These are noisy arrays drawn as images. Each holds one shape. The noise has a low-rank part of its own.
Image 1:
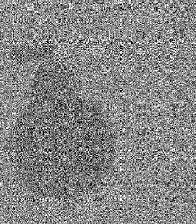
pear
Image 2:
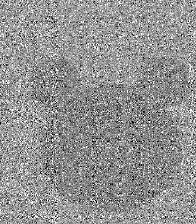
bear's head
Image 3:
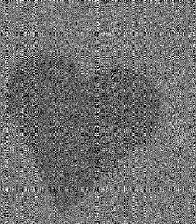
heart
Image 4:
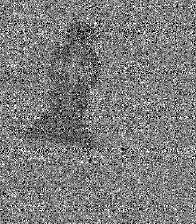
chess bishop
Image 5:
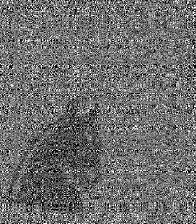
chess knight
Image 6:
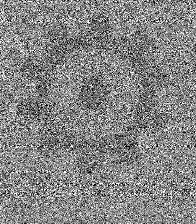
gear
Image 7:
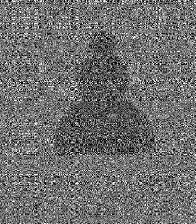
chess pawn
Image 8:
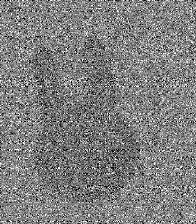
rabbit's head
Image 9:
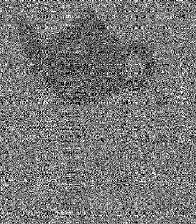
teapot
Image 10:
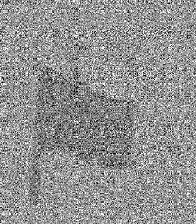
flag
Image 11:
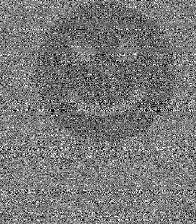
smiling face
